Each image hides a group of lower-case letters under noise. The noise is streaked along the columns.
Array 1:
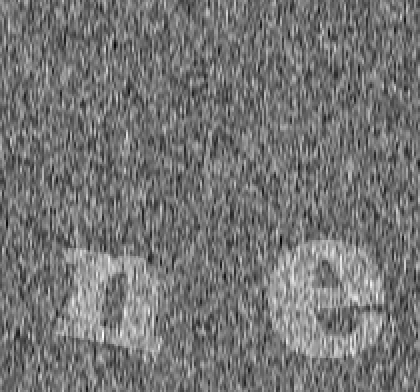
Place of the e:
bottom right
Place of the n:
bottom left
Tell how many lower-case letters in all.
2
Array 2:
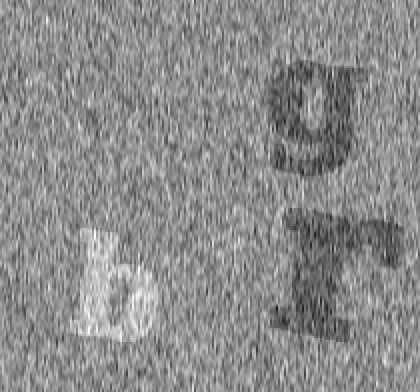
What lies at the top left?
nothing
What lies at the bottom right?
r
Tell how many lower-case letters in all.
3
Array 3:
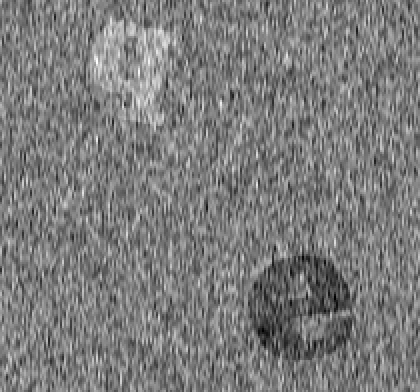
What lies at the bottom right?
e
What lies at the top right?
nothing
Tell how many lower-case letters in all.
2
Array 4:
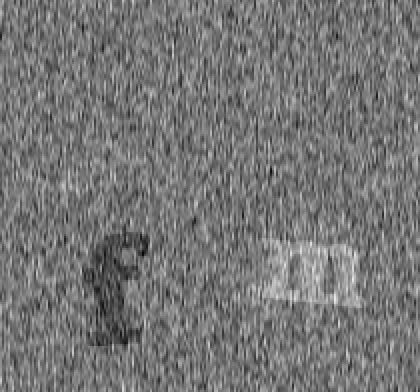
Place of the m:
bottom right
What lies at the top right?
nothing
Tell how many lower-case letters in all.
2
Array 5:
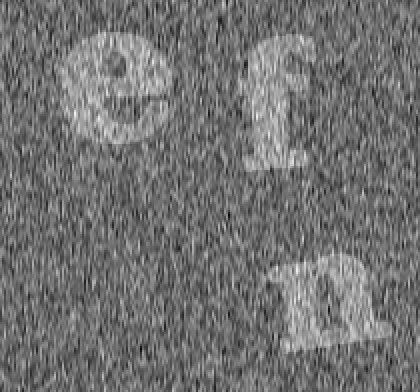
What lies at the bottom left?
nothing
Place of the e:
top left
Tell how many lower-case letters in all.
3
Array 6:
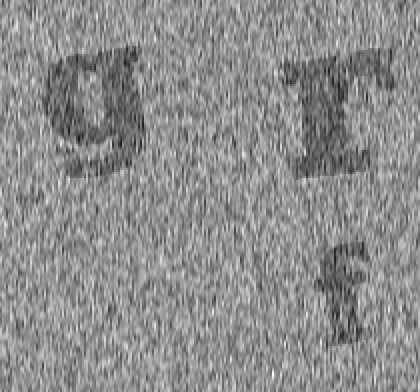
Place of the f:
bottom right
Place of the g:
top left
